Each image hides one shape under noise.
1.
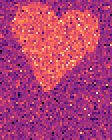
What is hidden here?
light heart
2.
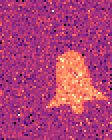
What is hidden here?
light bell
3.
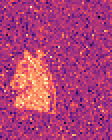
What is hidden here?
light chess knight
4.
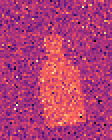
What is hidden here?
light bottle
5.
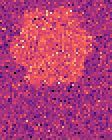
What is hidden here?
light flower
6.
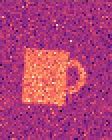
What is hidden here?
light cup
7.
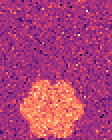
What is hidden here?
light flower
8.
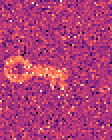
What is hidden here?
light key
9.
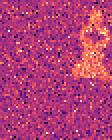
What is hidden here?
light chess bishop
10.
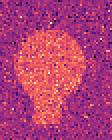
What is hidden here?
light light bulb
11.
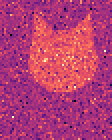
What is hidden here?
light cat's head
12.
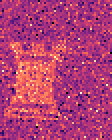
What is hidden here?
light chess rook
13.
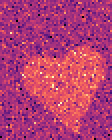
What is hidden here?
light heart
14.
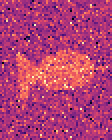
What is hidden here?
light fish
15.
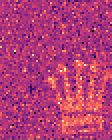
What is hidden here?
light chess queen
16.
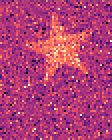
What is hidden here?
light star
